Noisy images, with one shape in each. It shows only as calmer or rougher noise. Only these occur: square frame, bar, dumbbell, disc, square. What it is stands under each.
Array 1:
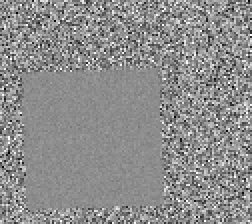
square
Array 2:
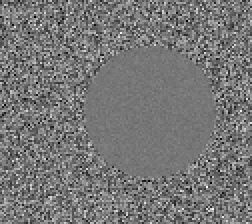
disc
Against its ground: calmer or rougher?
calmer
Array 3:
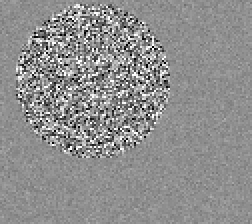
disc
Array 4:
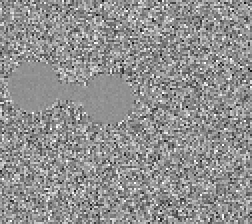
dumbbell
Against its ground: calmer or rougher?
calmer
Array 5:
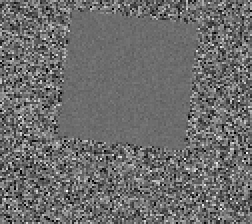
square
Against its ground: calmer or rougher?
calmer
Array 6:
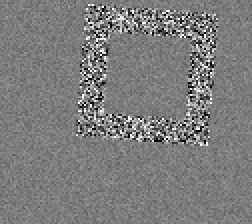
square frame
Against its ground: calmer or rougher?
rougher
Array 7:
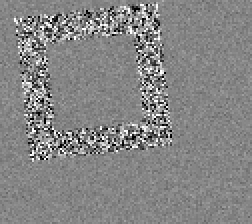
square frame
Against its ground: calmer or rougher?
rougher
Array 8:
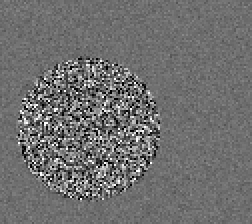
disc
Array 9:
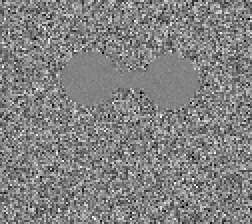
dumbbell
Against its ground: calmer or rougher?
calmer
